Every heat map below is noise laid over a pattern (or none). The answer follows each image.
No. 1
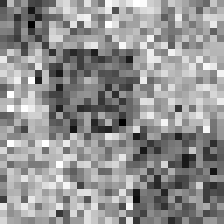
blocks along the diagonal
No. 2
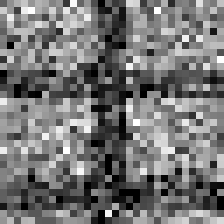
bands of rows crossing bands of columns
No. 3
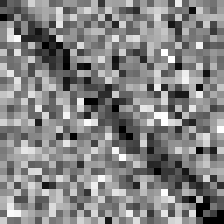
a diagonal band
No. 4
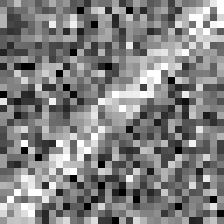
a diagonal band
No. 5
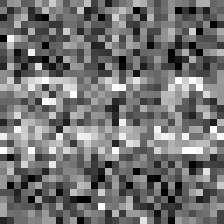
bands of rows
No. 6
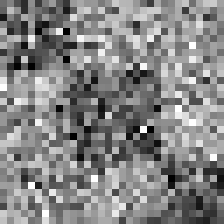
blocks along the diagonal
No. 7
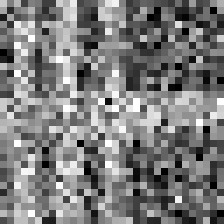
bands of rows crossing bands of columns
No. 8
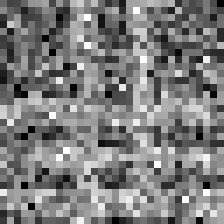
bands of rows crossing bands of columns
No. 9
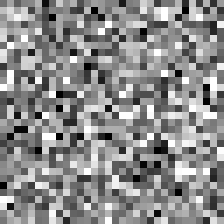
only noise
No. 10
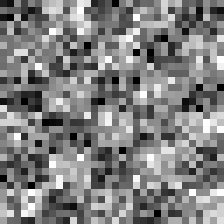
a checkerboard
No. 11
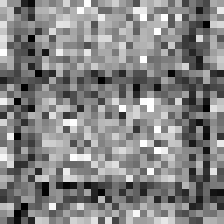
bands of rows crossing bands of columns
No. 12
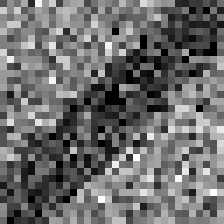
a diagonal band
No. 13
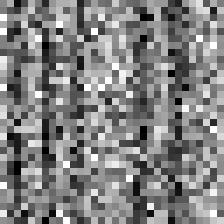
bands of columns
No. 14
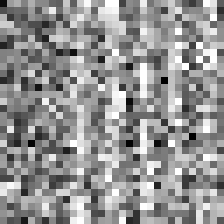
bands of columns
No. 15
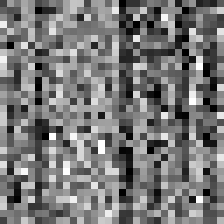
bands of columns
